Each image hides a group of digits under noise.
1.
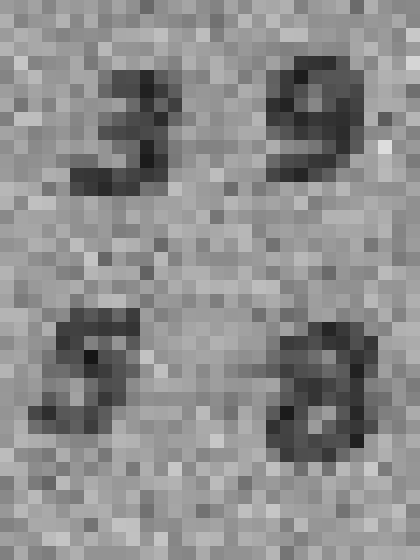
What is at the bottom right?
8
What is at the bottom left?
5
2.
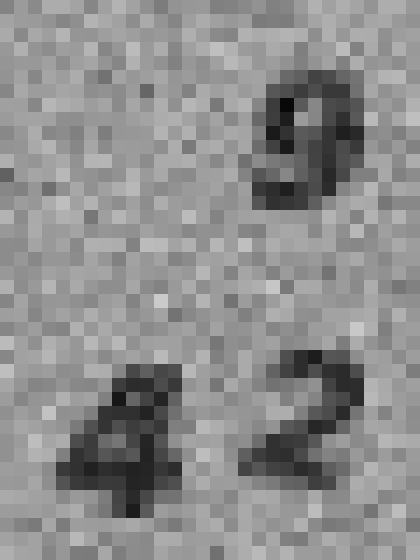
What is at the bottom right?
2
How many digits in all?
3
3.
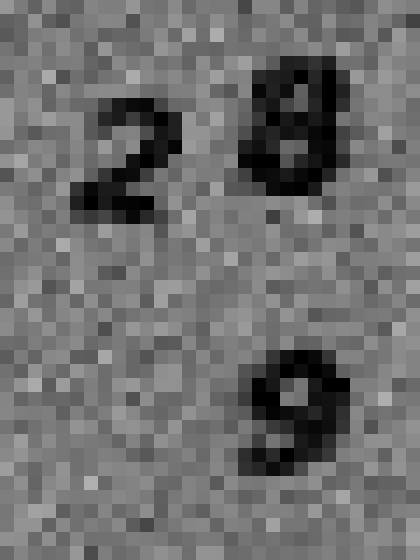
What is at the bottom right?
9
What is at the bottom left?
nothing
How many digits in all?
3
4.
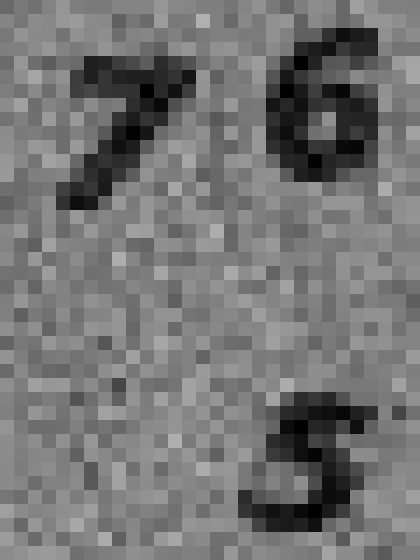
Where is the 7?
top left
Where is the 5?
bottom right
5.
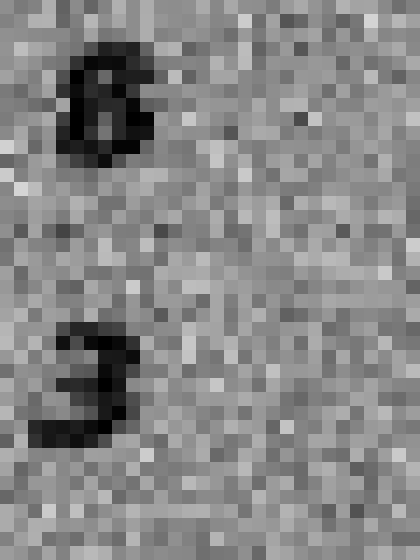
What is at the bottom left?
3
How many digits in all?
2
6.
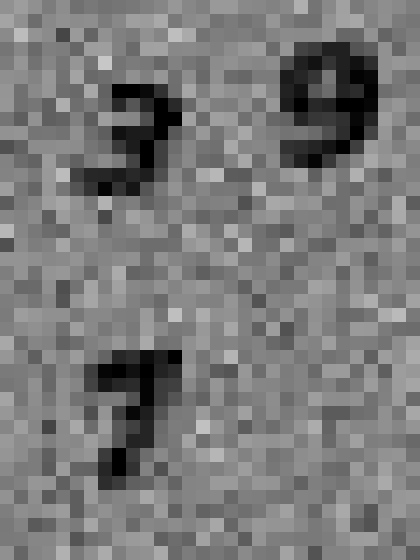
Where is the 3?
top left
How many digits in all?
3
